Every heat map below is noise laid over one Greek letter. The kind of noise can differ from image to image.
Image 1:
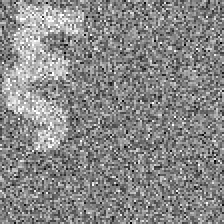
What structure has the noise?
independent entries
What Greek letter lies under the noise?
xi
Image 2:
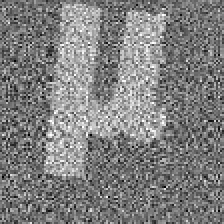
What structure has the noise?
low rank plus noise
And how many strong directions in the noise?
two
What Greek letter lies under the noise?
mu
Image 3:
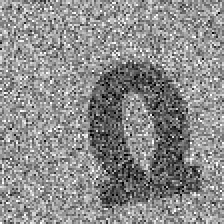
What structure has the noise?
independent entries
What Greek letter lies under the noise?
omega
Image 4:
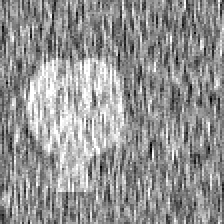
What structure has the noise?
streaked along the columns
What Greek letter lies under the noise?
phi
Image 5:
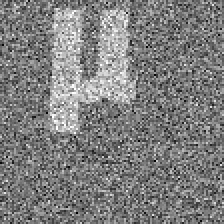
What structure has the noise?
independent entries
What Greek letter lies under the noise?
mu
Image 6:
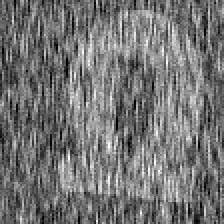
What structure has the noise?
streaked along the columns
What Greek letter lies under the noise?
omega
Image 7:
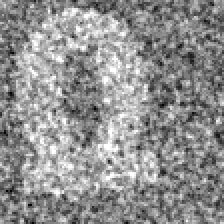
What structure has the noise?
blotchy
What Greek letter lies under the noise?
omega
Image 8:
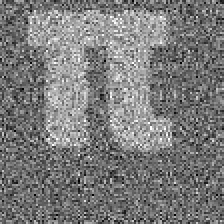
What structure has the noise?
low rank plus noise
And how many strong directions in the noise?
two
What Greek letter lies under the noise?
pi
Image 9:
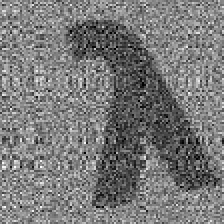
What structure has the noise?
low rank plus noise
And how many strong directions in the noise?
one
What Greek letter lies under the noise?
lambda
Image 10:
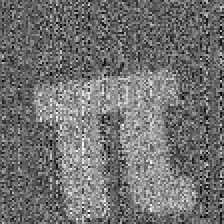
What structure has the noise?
columns of uneven size
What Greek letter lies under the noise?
pi
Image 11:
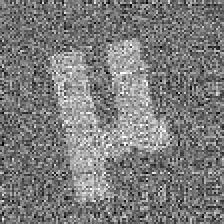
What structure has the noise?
low rank plus noise
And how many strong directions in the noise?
three or four
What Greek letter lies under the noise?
mu
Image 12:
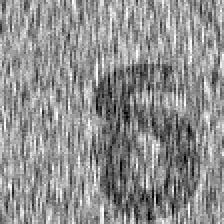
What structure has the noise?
streaked along the columns
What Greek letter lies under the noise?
delta
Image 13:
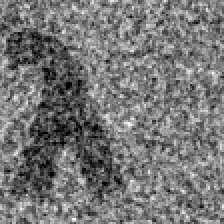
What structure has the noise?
blotchy
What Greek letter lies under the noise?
lambda
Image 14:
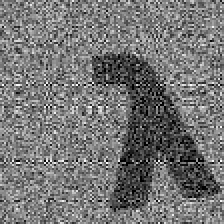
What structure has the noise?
low rank plus noise
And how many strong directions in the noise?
one
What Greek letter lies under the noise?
lambda
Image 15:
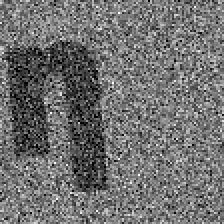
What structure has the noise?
independent entries
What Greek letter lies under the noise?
eta
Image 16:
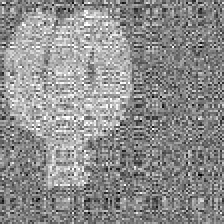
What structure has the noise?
low rank plus noise
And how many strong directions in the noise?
one
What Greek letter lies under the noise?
phi
